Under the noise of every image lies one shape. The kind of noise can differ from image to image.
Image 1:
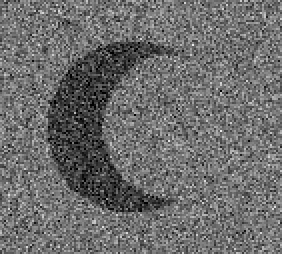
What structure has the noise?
independent entries
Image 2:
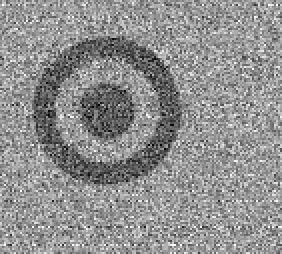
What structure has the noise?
rows of uneven size
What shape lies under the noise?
bullseye
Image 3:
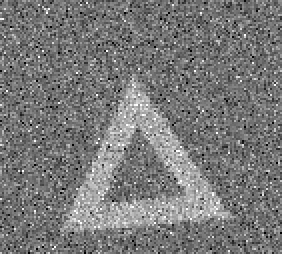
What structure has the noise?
heavy tails
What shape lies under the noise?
triangle frame
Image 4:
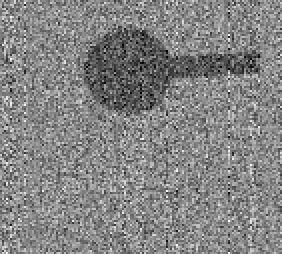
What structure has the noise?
columns of uneven size
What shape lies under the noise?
lollipop
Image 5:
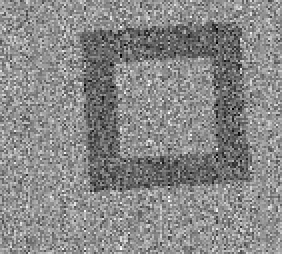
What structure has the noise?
columns of uneven size
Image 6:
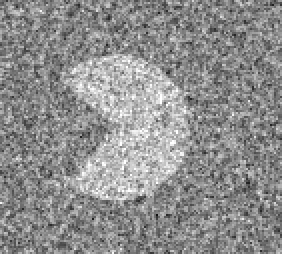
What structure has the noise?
blotchy
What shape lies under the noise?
disc with a wedge cut out
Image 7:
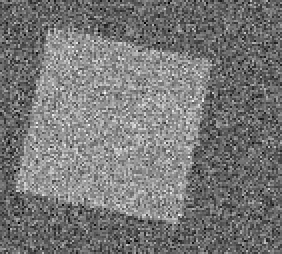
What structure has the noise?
low rank plus noise
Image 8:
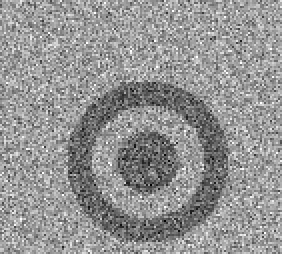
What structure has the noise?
independent entries
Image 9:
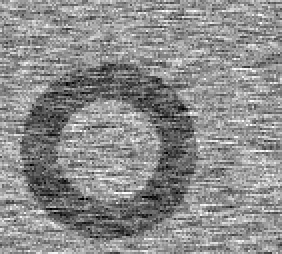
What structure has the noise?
streaked along the rows
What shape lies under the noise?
ring
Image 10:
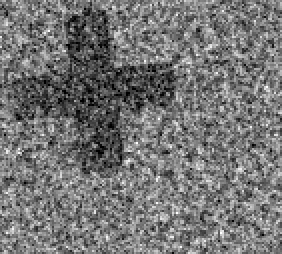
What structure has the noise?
blotchy
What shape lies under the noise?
cross
